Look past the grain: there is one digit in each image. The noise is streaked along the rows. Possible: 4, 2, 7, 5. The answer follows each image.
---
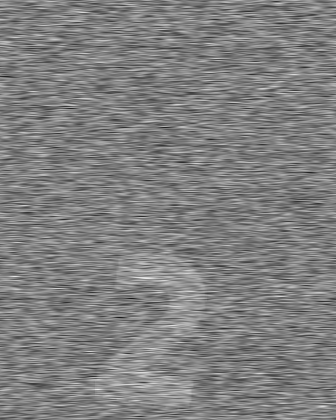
2
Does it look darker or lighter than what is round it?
lighter
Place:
bottom middle
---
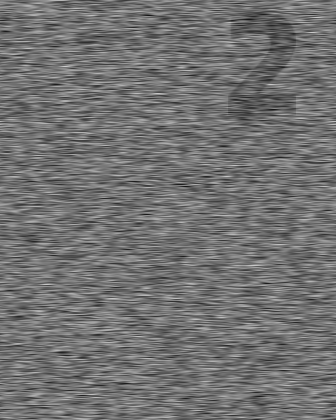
2
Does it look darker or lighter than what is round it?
darker
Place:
top right
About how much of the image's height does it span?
a quarter
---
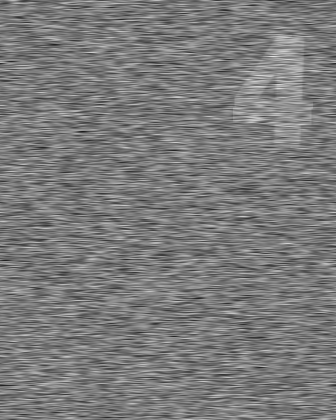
4
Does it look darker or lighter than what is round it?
lighter
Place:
top right
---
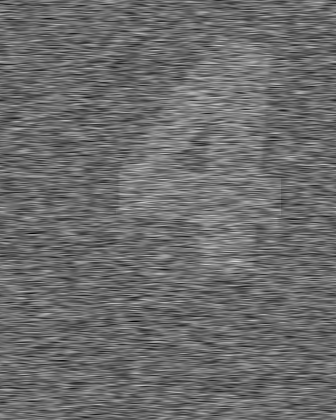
4
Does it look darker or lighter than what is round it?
lighter
